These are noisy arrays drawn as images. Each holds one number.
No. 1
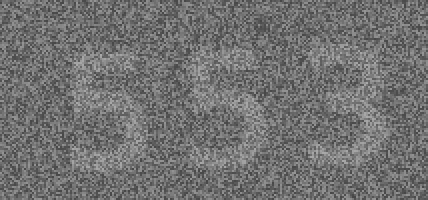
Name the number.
553
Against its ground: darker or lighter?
lighter
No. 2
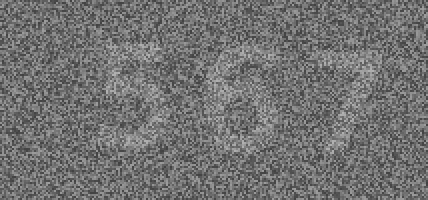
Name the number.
567
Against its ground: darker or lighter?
lighter
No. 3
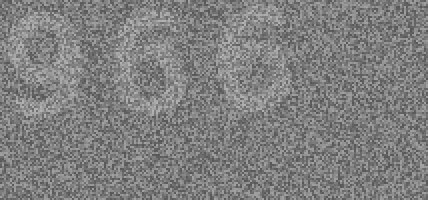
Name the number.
966
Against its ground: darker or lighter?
lighter
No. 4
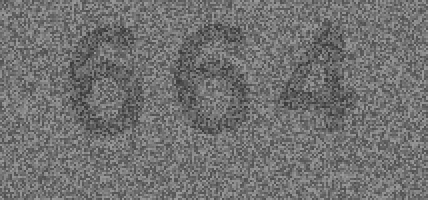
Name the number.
664
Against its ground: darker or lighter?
darker
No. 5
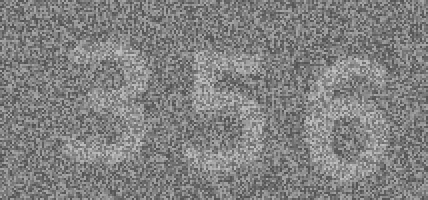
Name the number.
356
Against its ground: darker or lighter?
lighter
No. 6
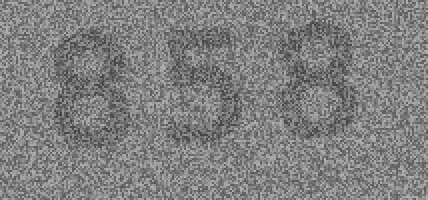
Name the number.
858
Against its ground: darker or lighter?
darker
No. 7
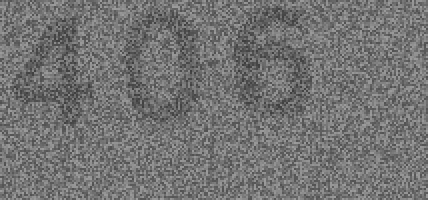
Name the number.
406
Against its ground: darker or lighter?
darker
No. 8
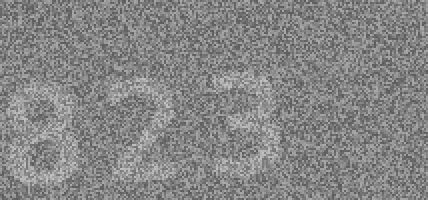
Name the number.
823
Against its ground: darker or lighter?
lighter
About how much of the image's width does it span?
two thirds
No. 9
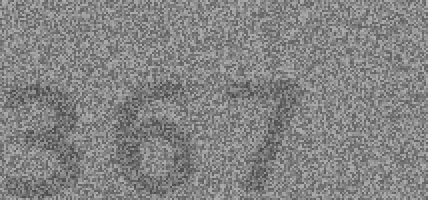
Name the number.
367
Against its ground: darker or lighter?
darker
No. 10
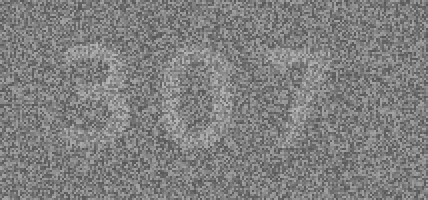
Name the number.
307
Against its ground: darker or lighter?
lighter
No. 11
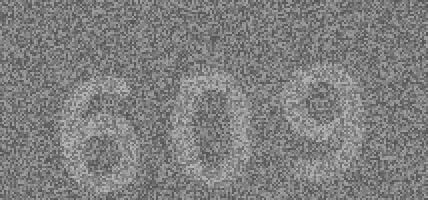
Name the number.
609
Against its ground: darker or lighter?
lighter
